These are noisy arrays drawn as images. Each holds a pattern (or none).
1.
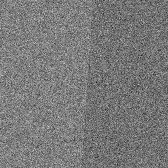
a sharp edge
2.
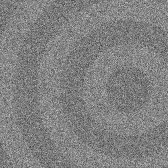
rings round one point
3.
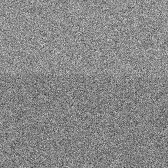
a sharp edge
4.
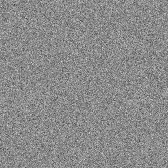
only noise
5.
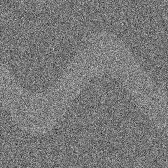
a wavy band
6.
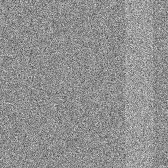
one vertical stripe
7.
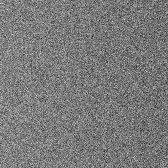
a smooth slope
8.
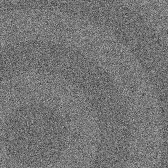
rings round one point
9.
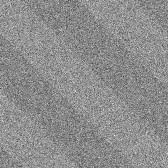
diagonal stripes
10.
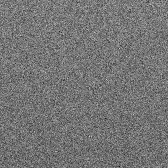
a smooth slope
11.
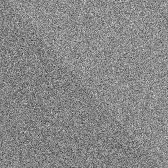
a sharp edge
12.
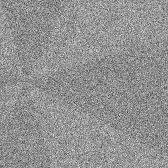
spokes from one point
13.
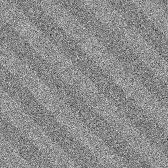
diagonal stripes
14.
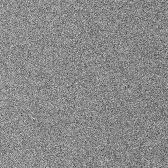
a smooth slope
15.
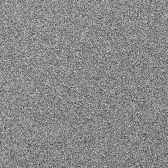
a smooth slope
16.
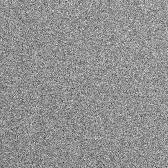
a smooth slope
